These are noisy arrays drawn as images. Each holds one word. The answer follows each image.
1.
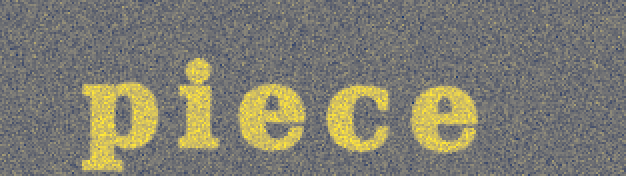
piece
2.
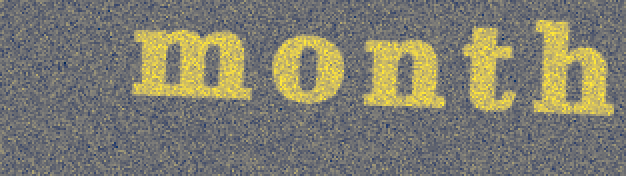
month
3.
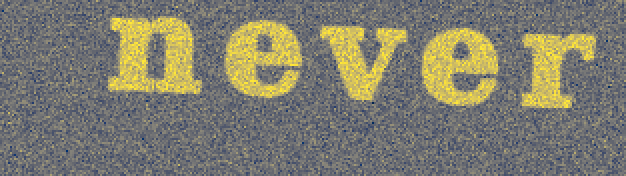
never
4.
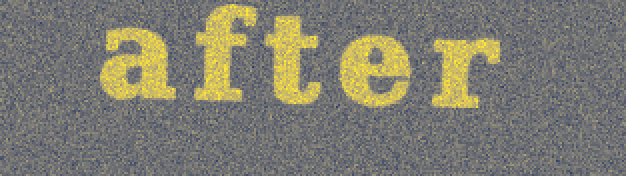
after
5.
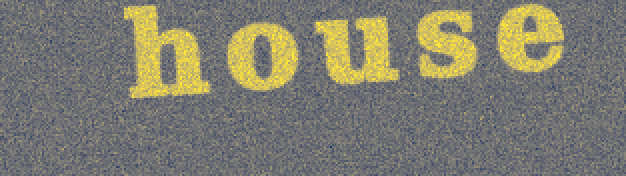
house
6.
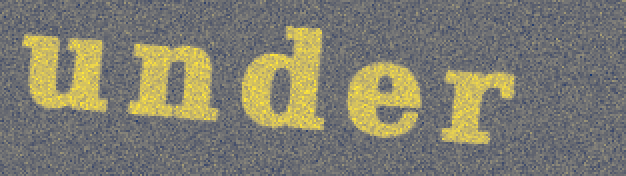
under
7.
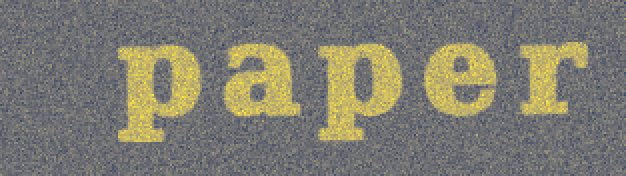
paper
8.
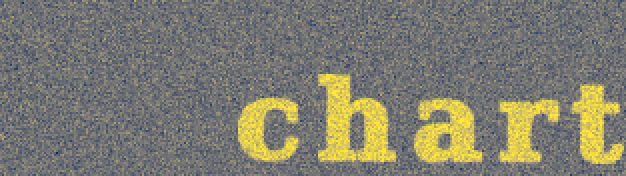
chart
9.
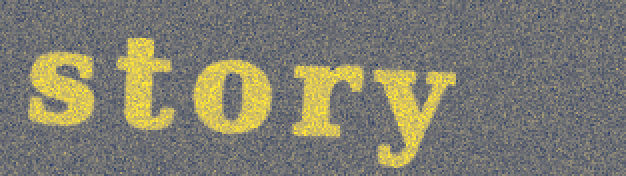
story
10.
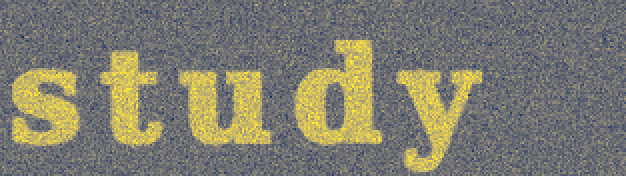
study
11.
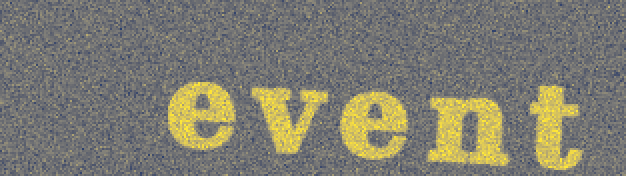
event
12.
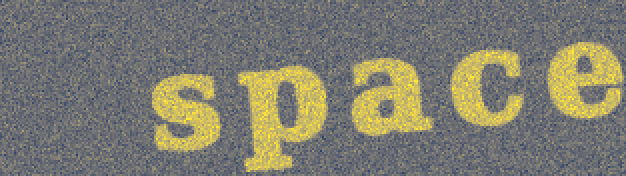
space
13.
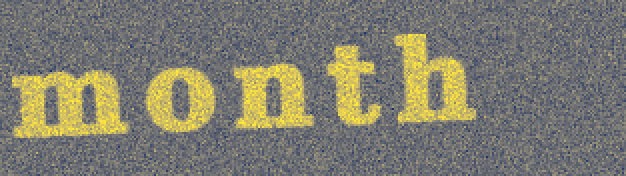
month
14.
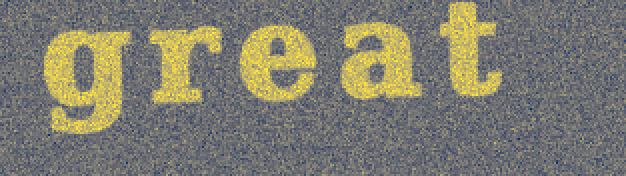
great
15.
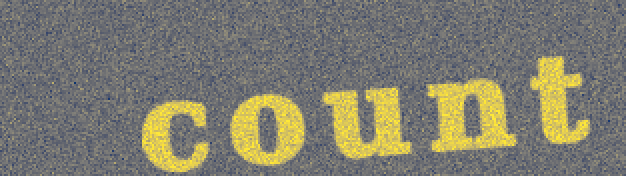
count
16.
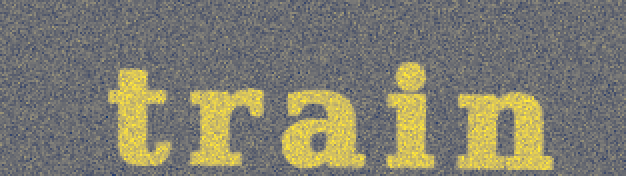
train
